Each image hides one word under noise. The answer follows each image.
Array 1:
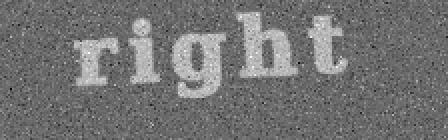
right
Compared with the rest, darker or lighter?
lighter
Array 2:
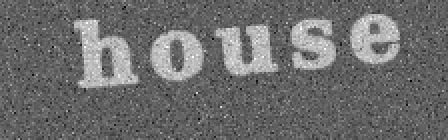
house
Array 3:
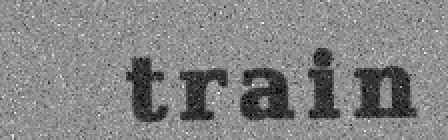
train
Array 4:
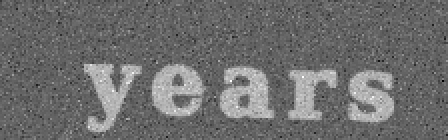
years
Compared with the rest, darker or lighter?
lighter
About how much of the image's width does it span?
two thirds
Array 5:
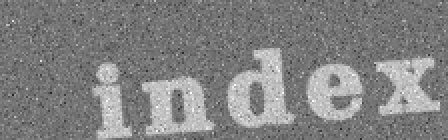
index
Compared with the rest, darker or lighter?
lighter
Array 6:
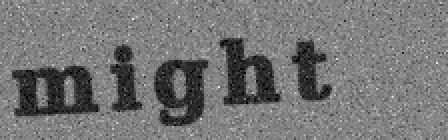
might
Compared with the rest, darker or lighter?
darker
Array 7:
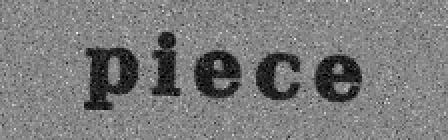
piece
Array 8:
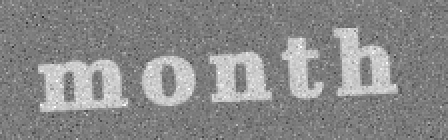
month
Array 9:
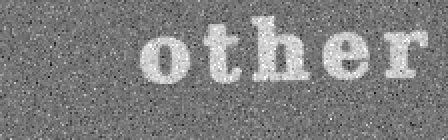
other
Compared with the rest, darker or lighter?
lighter
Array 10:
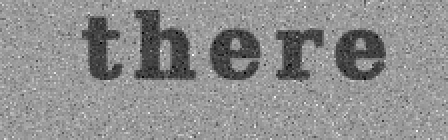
there
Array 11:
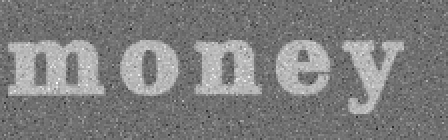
money
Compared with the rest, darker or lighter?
lighter
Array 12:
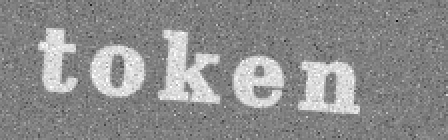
token
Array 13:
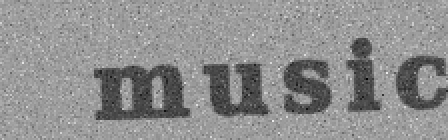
music
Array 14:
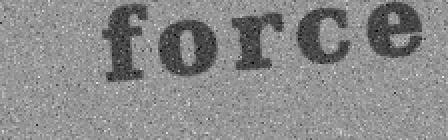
force
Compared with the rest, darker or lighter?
darker
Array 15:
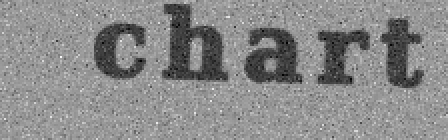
chart
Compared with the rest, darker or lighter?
darker
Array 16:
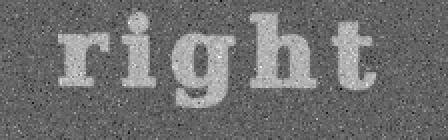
right
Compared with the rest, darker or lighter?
lighter
